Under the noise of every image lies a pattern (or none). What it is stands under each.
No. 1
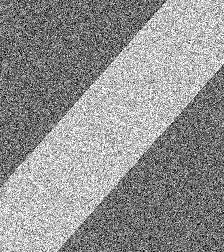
a diagonal band
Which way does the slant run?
bottom left to top right
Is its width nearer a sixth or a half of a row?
a half
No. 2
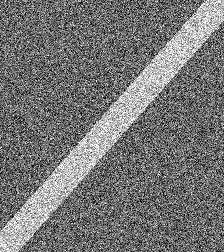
a diagonal band
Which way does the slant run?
bottom left to top right
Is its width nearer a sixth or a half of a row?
a sixth
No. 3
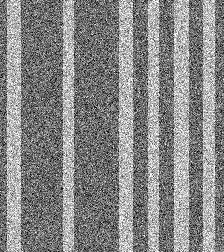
bands of columns
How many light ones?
6
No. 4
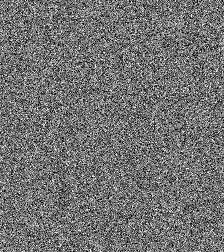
only noise
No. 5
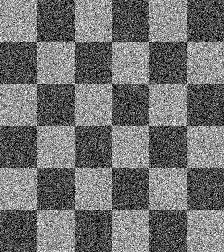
a checkerboard
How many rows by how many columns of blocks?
6 by 6
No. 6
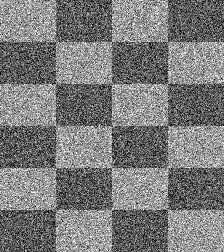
a checkerboard
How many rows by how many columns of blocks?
6 by 4
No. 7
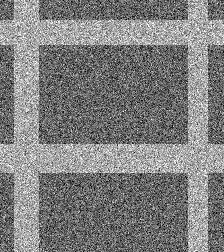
bands of rows crossing bands of columns
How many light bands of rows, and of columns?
2 and 2
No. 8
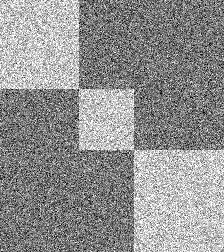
blocks along the diagonal
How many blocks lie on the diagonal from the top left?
3
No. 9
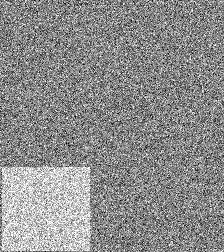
one block
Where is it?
bottom left
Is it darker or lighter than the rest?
lighter
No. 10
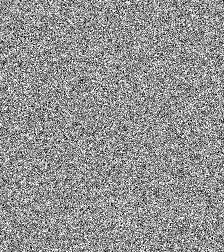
only noise
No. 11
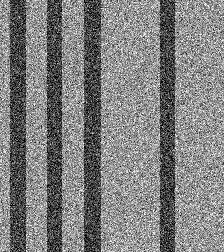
bands of columns
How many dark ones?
4
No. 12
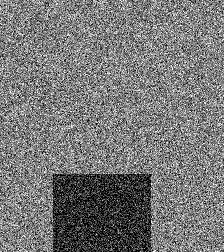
one block
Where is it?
bottom middle
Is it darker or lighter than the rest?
darker
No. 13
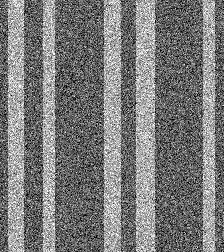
bands of columns
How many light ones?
5
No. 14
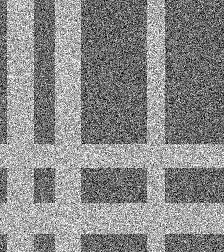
bands of rows crossing bands of columns
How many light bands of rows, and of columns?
2 and 3
